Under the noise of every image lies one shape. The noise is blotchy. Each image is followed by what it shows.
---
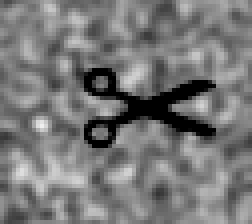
dark pair of scissors
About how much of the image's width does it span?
half
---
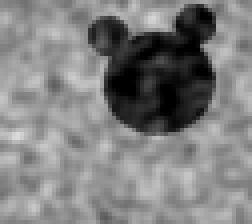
dark bear's head
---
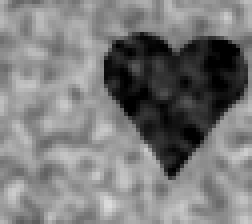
dark heart
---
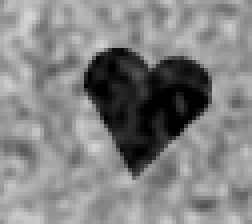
dark heart
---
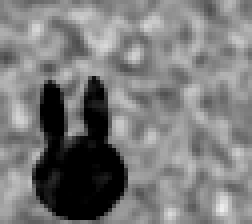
dark rabbit's head
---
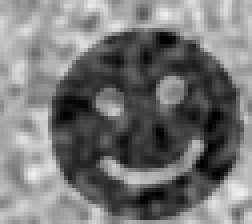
dark smiling face
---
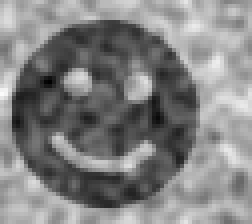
dark smiling face
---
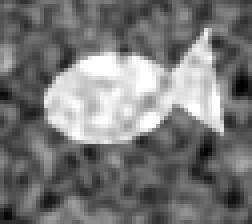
light fish
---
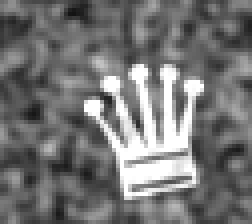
light chess queen
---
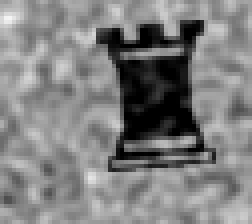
dark chess rook
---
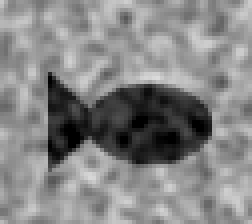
dark fish
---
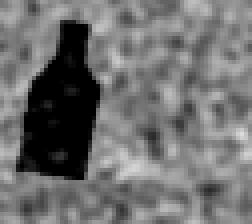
dark bottle
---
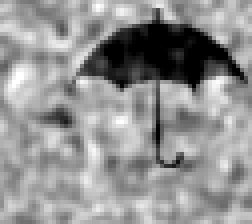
dark umbrella
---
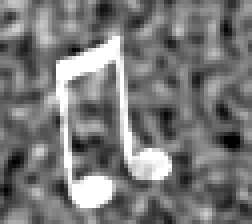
light pair of musical notes
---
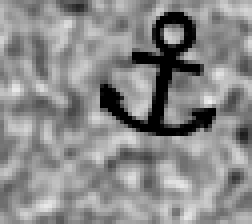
dark anchor
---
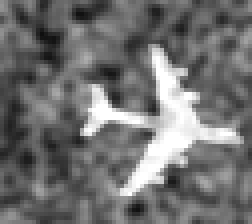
light airplane
